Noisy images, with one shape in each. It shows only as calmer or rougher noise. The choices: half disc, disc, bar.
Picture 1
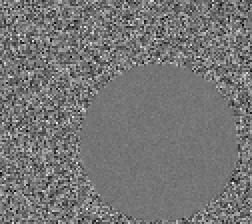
disc
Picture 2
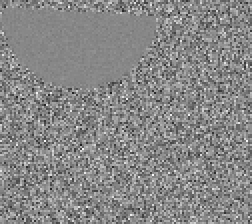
half disc
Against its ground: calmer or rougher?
calmer
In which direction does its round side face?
down
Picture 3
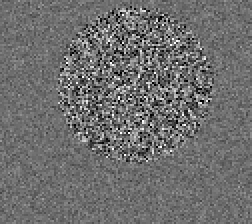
disc
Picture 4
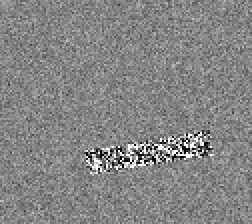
bar
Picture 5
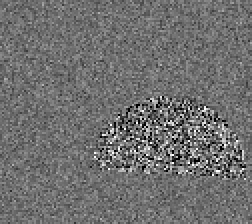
half disc
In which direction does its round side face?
up
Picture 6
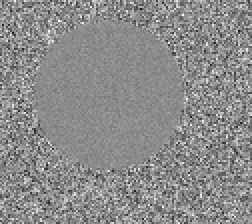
disc
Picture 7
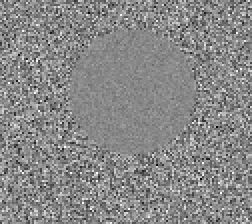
disc
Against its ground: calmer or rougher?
calmer
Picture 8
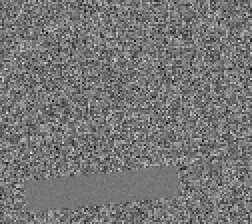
bar
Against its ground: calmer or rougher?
calmer
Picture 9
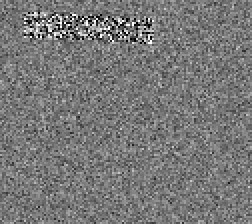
bar
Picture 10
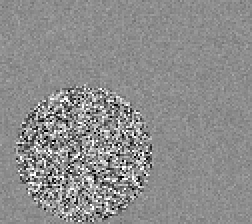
disc
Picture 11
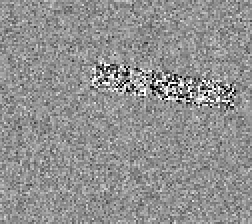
bar
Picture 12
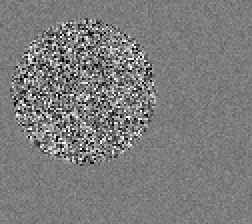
disc
